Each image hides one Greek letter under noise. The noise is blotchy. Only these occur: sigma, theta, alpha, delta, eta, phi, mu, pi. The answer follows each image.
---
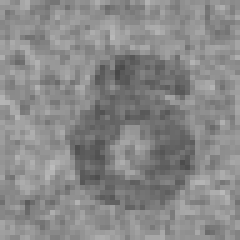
delta
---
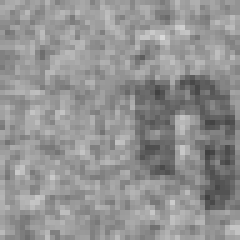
eta
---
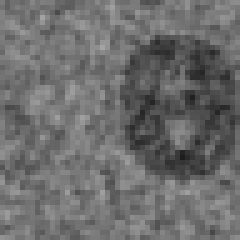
theta
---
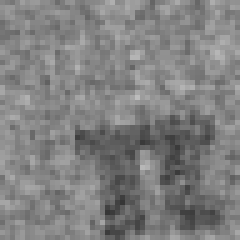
pi
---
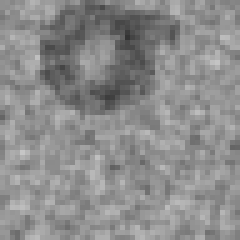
sigma
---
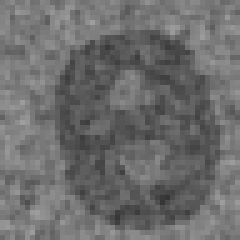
theta
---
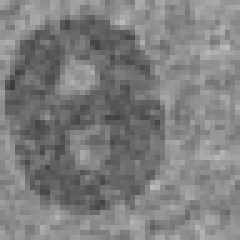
theta
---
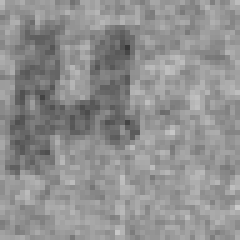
mu
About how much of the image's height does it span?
two thirds
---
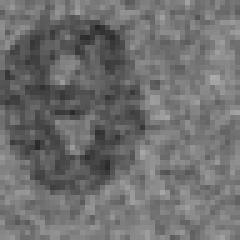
theta
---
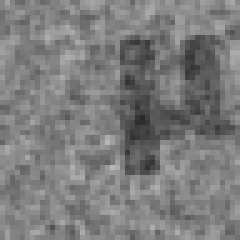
mu
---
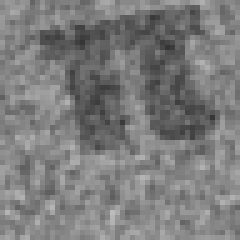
pi
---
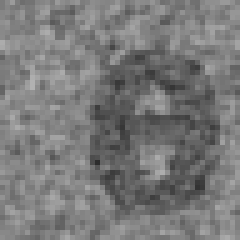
theta
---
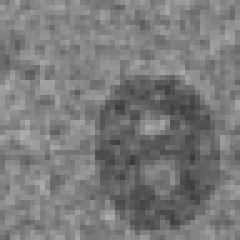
theta
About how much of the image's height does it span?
two thirds
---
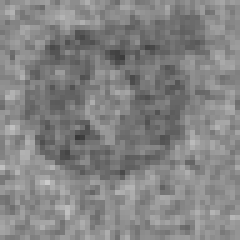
sigma
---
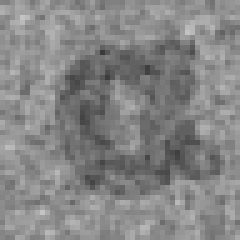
alpha
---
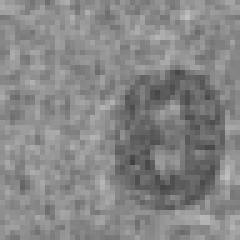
theta
